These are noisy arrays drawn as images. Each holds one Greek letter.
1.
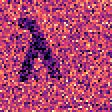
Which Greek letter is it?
lambda
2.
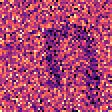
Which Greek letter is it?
eta
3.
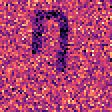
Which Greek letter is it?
eta
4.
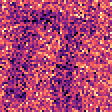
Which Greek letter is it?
pi
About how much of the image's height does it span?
nearly all
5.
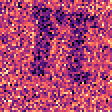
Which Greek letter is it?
pi
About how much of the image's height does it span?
two thirds
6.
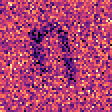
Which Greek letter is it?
eta
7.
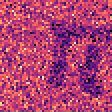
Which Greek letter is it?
pi
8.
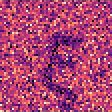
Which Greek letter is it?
xi
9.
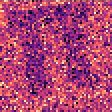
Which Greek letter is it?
pi
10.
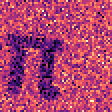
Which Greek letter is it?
pi
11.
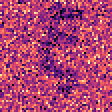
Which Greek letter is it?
xi
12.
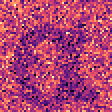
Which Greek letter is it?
alpha
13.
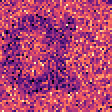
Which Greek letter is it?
alpha
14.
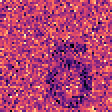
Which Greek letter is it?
delta
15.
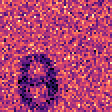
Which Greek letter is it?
theta
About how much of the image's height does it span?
half
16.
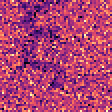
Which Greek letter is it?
xi
